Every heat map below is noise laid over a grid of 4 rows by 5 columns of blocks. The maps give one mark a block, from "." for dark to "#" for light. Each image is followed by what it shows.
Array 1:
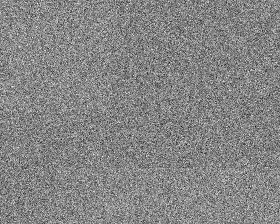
##...
##...
.....
.####
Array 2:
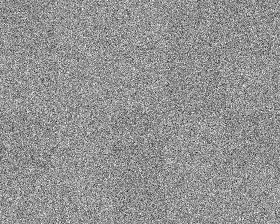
.##..
###.#
.#.#.
##.##
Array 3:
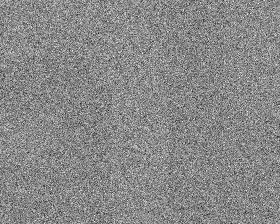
###.#
..#.#
#.#..
..#..
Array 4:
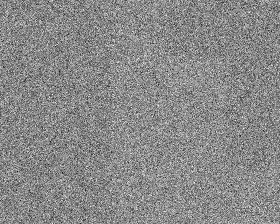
..#..
..##.
..##.
..###
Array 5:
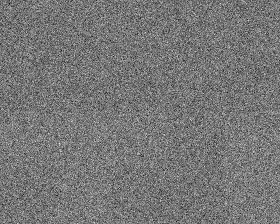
.....
.....
###.#
.#..#
